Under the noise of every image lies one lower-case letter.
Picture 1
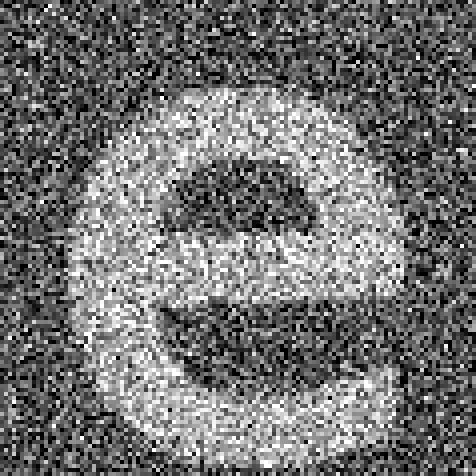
e
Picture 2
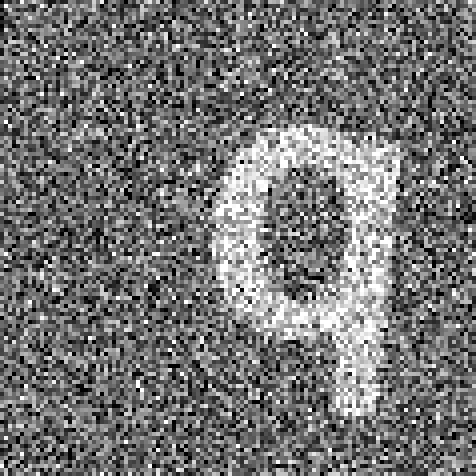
q
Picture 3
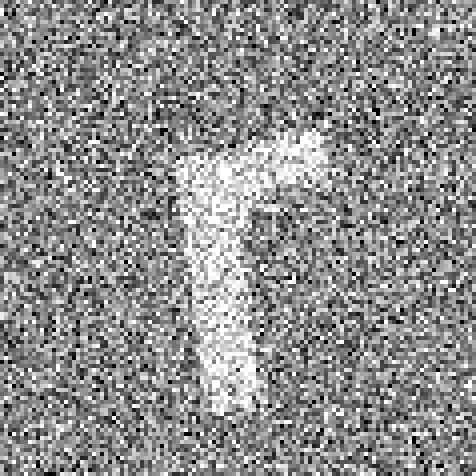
r
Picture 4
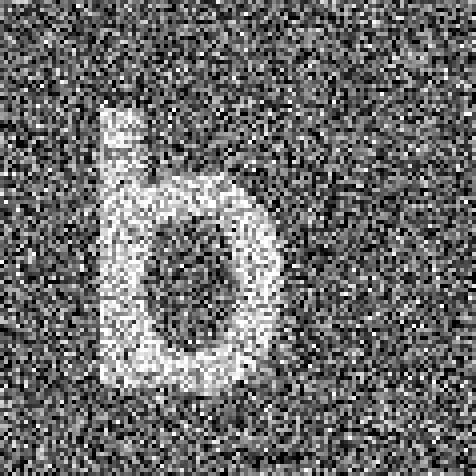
b
